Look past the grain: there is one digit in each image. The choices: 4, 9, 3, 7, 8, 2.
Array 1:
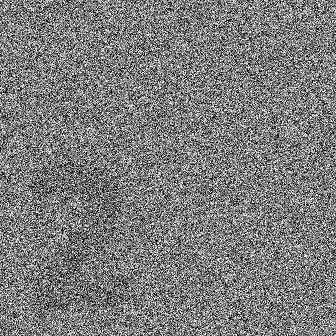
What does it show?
dark 2
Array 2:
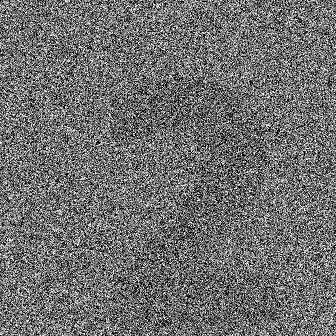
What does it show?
dark 2
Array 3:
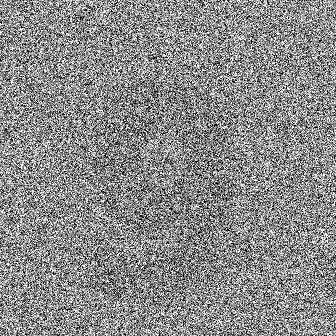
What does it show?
dark 9
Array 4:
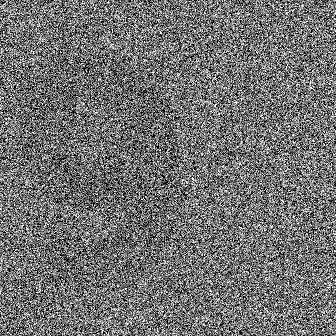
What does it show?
dark 9
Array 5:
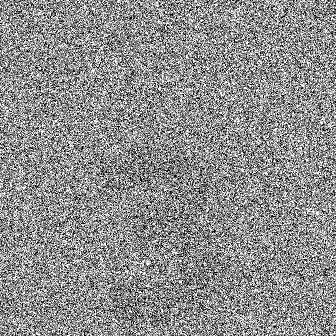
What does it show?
dark 3
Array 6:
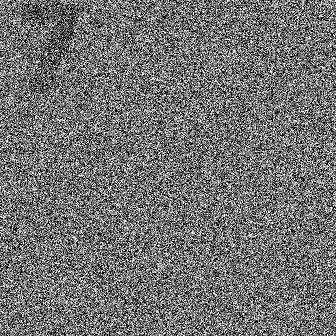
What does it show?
dark 7, top left
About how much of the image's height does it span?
a quarter
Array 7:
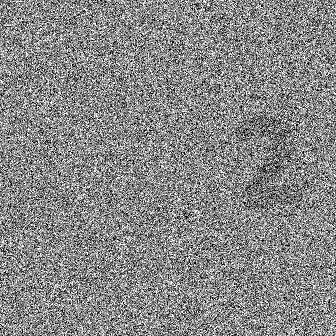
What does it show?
dark 2, middle right
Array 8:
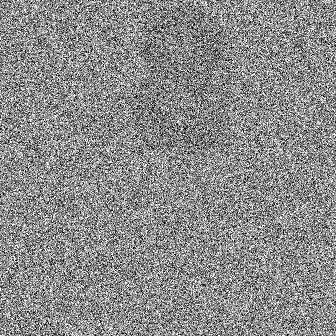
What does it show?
dark 8, top middle
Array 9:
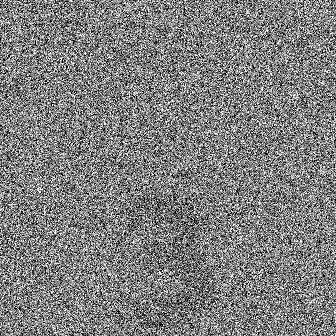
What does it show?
dark 3, bottom middle
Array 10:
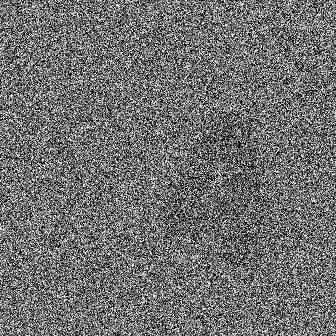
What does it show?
dark 4
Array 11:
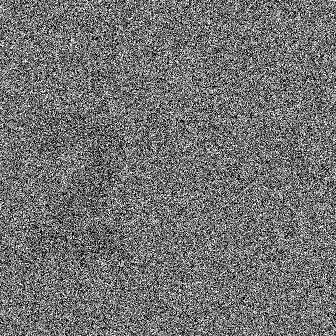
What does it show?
dark 2, middle left
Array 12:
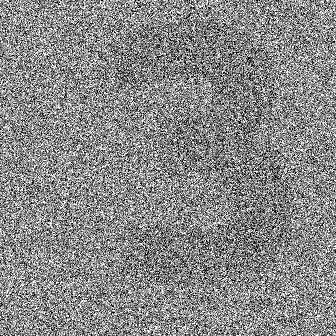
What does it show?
dark 3
